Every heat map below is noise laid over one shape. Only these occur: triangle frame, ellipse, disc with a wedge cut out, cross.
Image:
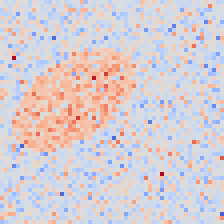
ellipse
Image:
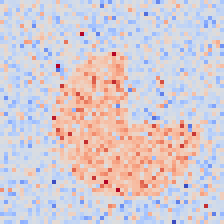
disc with a wedge cut out
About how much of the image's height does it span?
two thirds
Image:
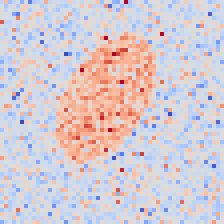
ellipse
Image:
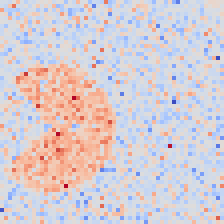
disc with a wedge cut out
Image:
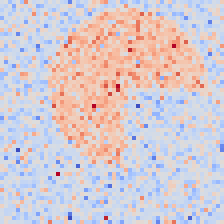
disc with a wedge cut out
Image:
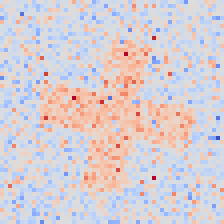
cross
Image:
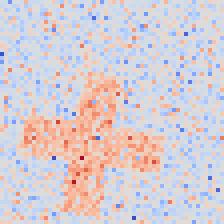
cross
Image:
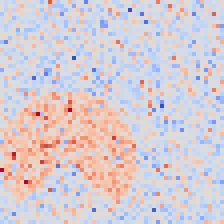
disc with a wedge cut out
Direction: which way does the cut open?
down
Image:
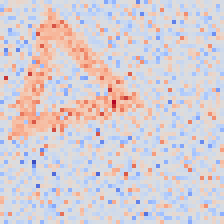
triangle frame
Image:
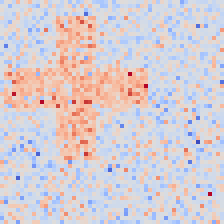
cross
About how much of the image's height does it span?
two thirds
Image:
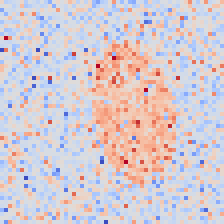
ellipse
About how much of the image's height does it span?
two thirds
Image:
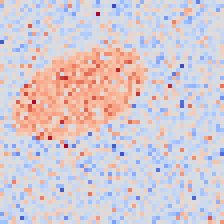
ellipse
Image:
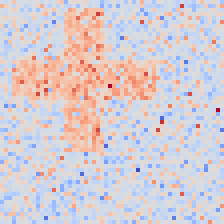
cross
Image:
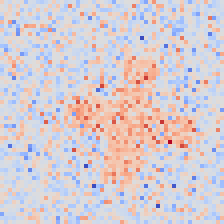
cross
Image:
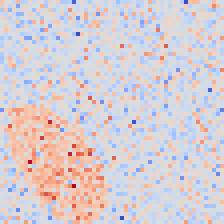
ellipse
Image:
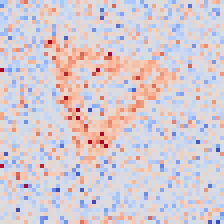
triangle frame
